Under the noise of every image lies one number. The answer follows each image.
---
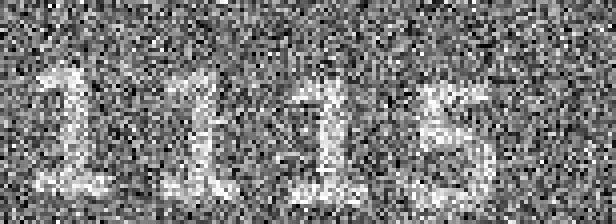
1115
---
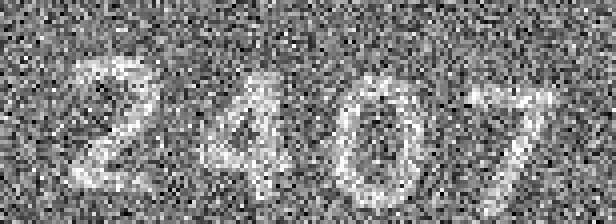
2407
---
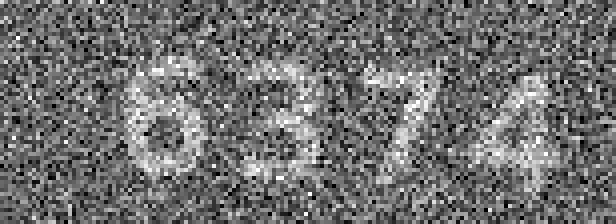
6374
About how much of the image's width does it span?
two thirds
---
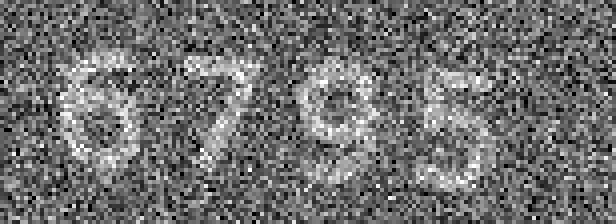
6795
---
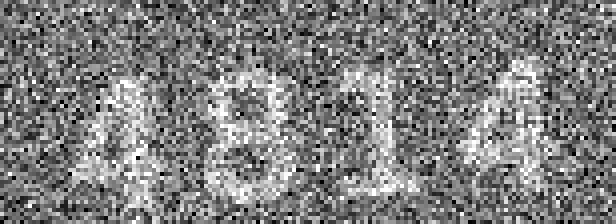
4814
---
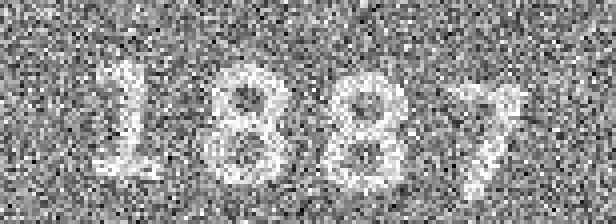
1887
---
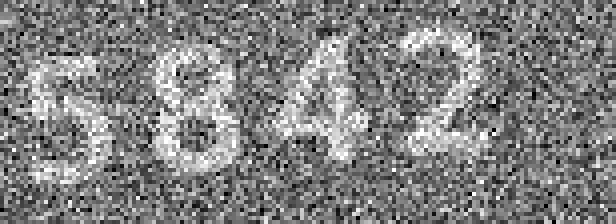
5842
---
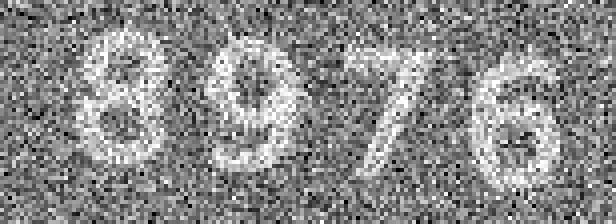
8976
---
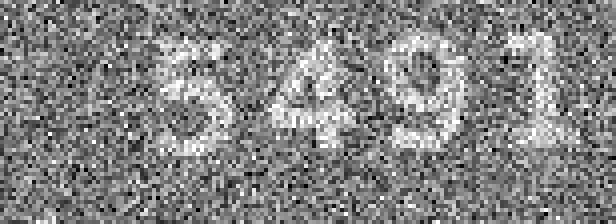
5491
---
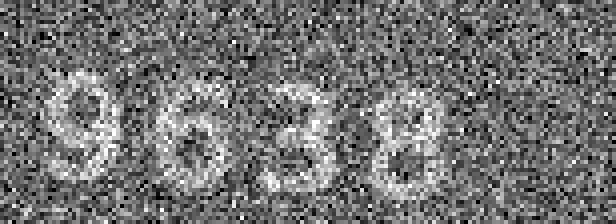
9638
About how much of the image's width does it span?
two thirds
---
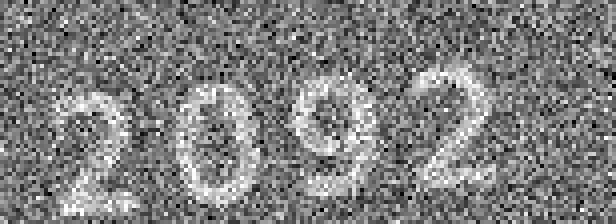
2092
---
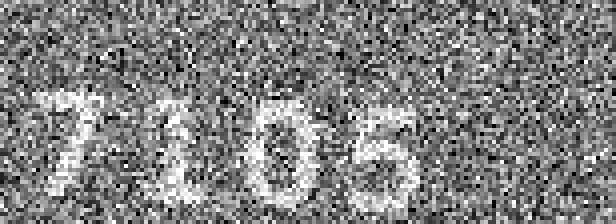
7105
